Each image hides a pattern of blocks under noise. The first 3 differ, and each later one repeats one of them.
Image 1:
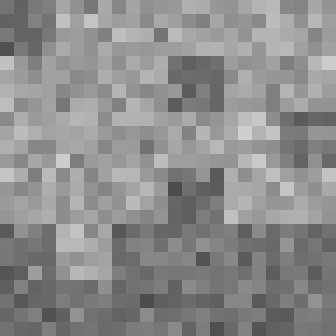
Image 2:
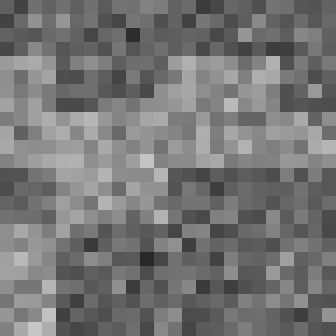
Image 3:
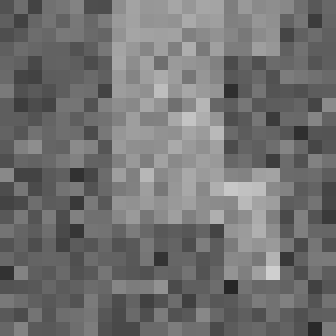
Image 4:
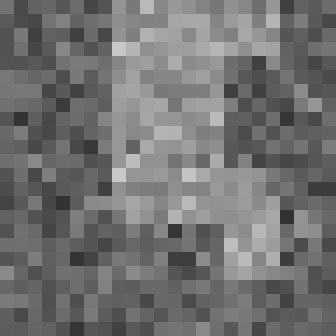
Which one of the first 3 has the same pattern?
3
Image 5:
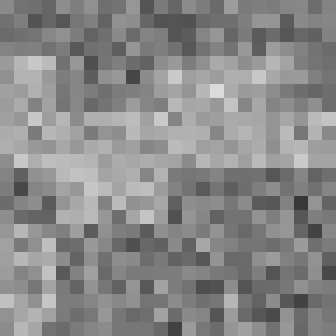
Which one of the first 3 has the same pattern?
2
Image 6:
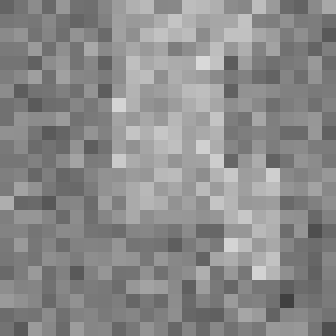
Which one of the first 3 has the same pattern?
3
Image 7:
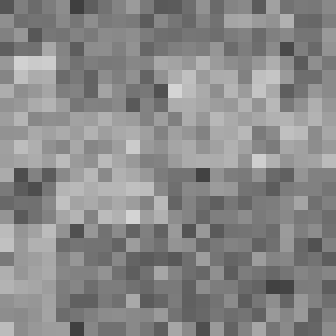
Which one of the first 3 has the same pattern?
2
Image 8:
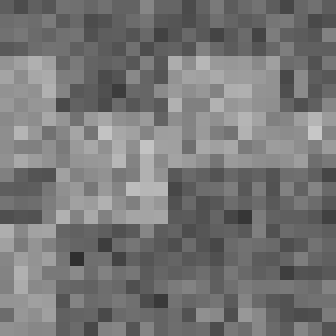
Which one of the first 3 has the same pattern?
2
